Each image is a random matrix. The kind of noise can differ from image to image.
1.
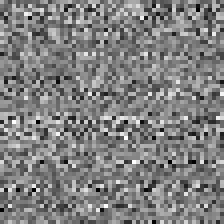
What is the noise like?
rows of uneven size
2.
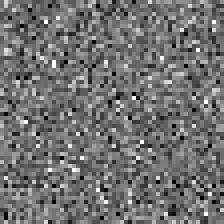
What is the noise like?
heavy tails
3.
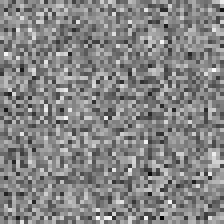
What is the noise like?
low rank plus noise
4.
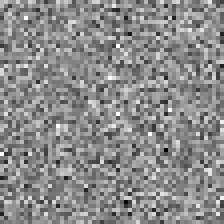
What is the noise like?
low rank plus noise
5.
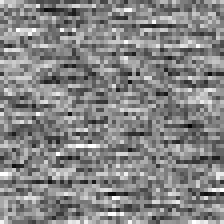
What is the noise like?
streaked along the rows
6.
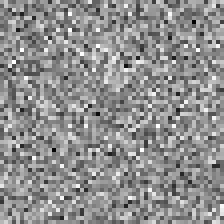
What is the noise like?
independent entries
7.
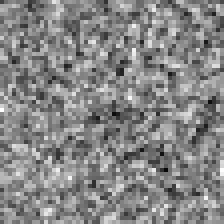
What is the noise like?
blotchy
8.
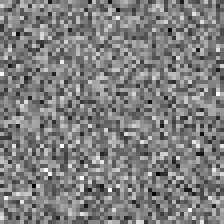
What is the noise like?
independent entries
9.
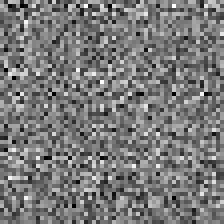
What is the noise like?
low rank plus noise
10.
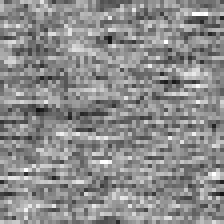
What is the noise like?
streaked along the rows
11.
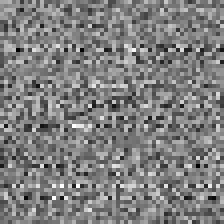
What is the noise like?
rows of uneven size
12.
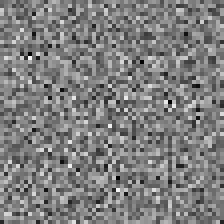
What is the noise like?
low rank plus noise
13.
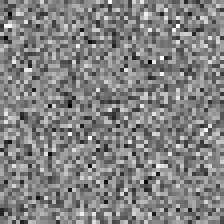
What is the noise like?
independent entries
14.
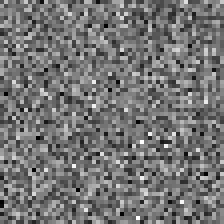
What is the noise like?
independent entries
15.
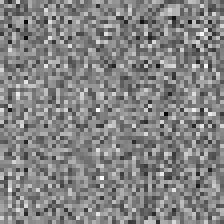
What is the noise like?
low rank plus noise
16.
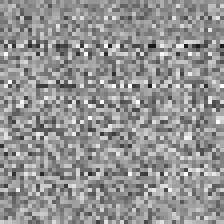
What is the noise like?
rows of uneven size
